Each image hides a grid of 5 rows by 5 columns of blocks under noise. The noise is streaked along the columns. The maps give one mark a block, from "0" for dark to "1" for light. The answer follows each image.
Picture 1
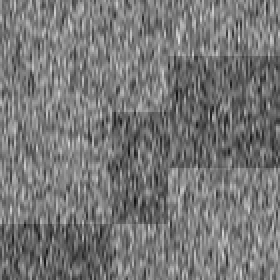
1 1 1 1 1
1 1 1 0 0
1 1 0 0 0
1 1 0 1 1
0 0 1 1 1
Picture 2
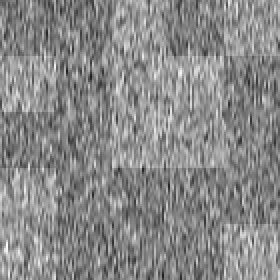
0 0 1 0 1
1 0 1 1 0
0 0 1 1 0
1 0 0 0 0
1 0 0 0 1
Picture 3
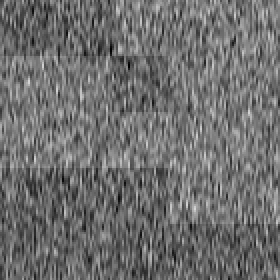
0 0 1 1 1
1 1 0 1 1
1 1 1 1 1
0 0 0 1 1
0 0 0 0 0
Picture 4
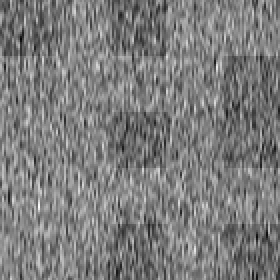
0 1 0 1 1
1 1 1 1 0
1 1 0 1 0
1 1 1 1 1
1 1 0 1 0
